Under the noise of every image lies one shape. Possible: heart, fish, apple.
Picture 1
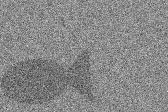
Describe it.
dark fish
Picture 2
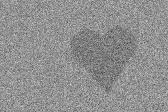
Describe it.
dark heart
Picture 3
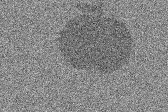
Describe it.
dark apple
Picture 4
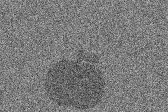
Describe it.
dark apple
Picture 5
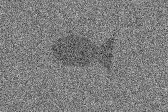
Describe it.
dark fish, centre
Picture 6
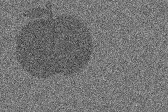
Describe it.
dark apple
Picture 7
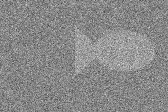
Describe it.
light fish
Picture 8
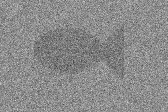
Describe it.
dark fish
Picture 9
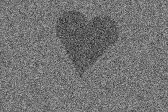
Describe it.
dark heart
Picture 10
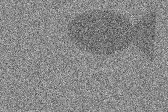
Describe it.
dark fish
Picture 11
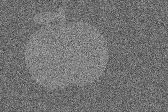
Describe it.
light apple
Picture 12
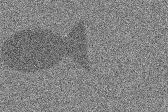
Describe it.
dark fish
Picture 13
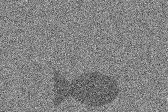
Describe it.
dark fish, bottom middle
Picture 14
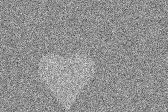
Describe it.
light heart
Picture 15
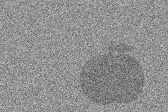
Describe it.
dark apple
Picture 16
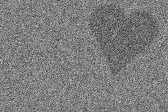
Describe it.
dark heart
